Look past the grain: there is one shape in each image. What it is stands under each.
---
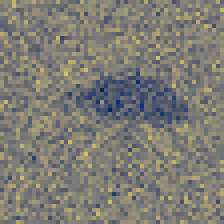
umbrella
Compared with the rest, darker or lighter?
darker
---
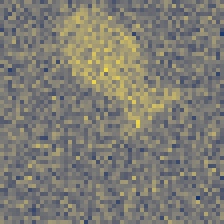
fish
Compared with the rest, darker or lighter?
lighter
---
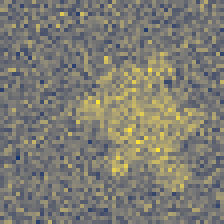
turtle
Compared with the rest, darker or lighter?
lighter
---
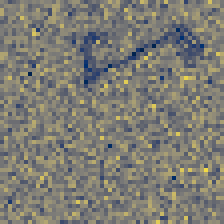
musical note
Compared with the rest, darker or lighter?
darker
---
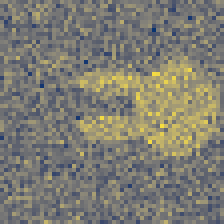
rabbit's head
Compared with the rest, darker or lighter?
lighter
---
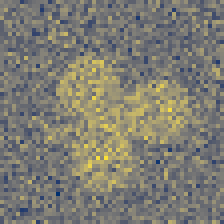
club
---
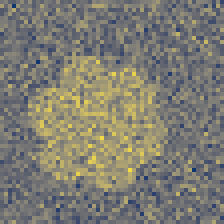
flower
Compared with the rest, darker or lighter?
lighter
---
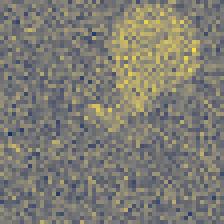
pear
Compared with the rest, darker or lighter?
lighter
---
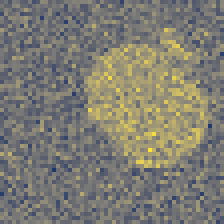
apple
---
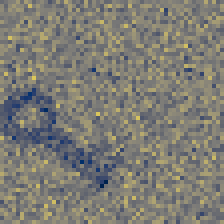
key
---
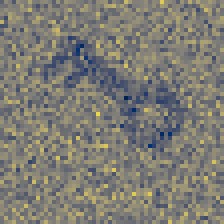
key
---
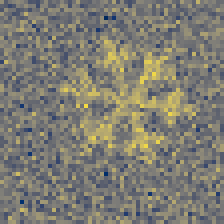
snowflake
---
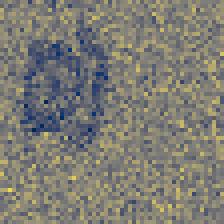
telephone
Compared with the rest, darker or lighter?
darker
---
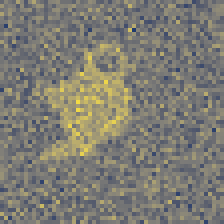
teapot
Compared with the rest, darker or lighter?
lighter
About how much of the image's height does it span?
half
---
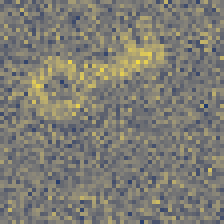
key
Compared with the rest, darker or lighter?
lighter
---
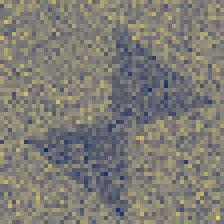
bow tie
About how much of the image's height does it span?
nearly all
